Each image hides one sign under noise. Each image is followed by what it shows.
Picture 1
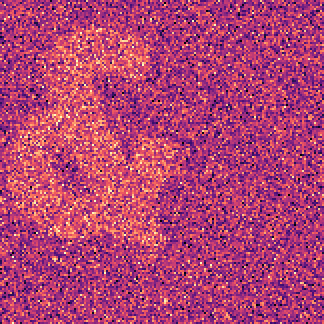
light ampersand
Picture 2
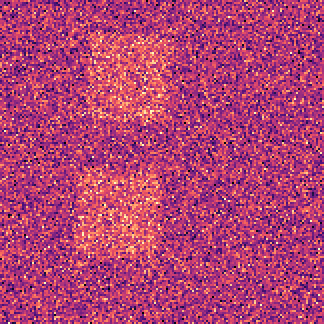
light colon
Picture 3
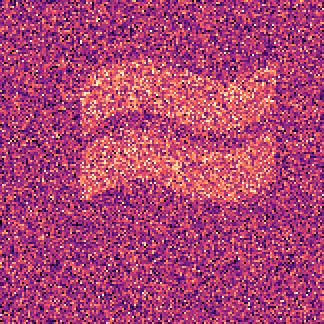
light approximately sign
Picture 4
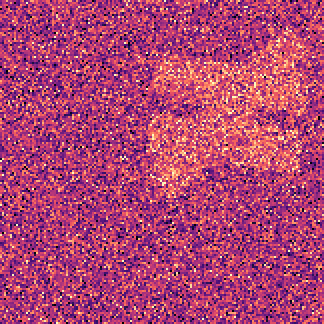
light not-equal sign
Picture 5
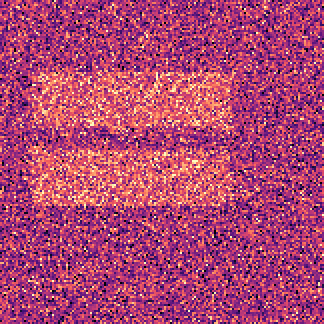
light equals sign
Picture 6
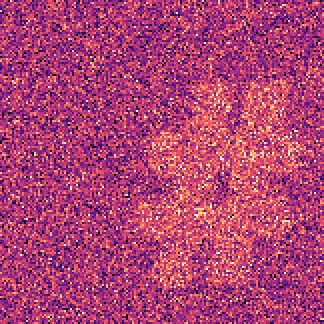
light hash sign
